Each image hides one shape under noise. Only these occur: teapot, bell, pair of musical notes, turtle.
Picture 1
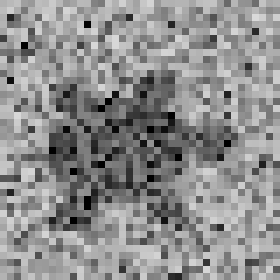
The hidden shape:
turtle
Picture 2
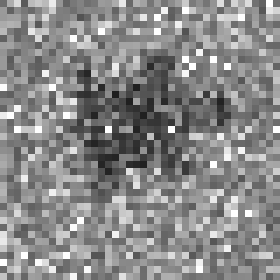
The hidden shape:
turtle
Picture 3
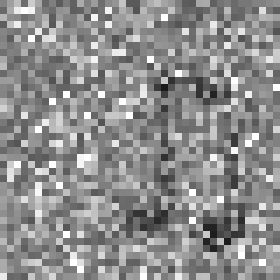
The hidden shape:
pair of musical notes
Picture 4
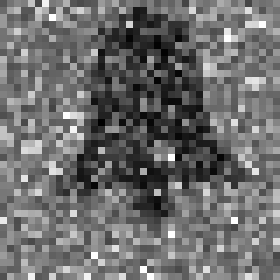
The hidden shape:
bell
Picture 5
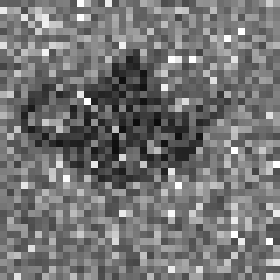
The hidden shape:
teapot
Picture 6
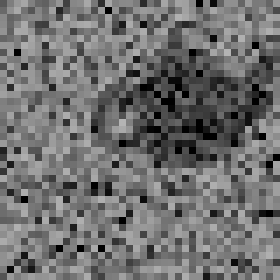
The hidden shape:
teapot
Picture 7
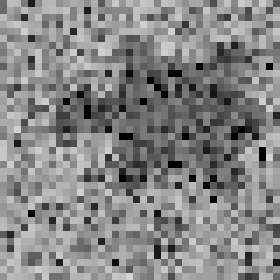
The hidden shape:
turtle
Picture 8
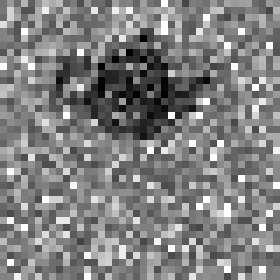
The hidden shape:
teapot
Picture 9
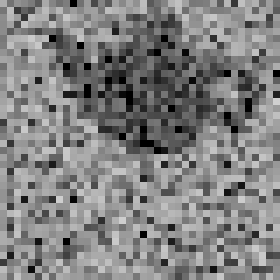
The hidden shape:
teapot
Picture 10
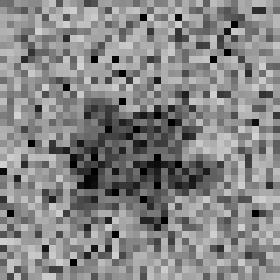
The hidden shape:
turtle
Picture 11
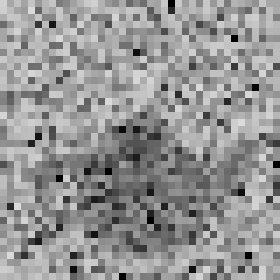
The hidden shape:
teapot
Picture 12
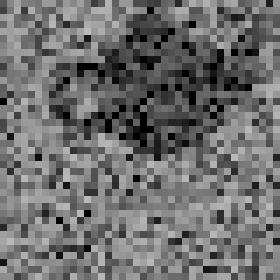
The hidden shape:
teapot
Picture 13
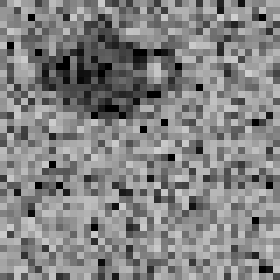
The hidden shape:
teapot
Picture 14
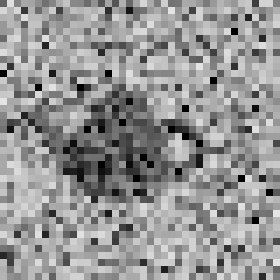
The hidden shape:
teapot
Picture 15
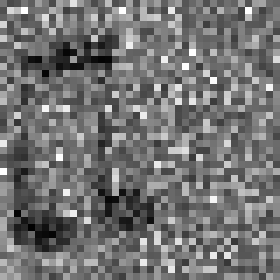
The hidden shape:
pair of musical notes
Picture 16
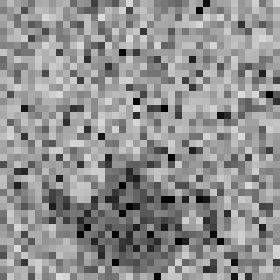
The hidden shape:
teapot
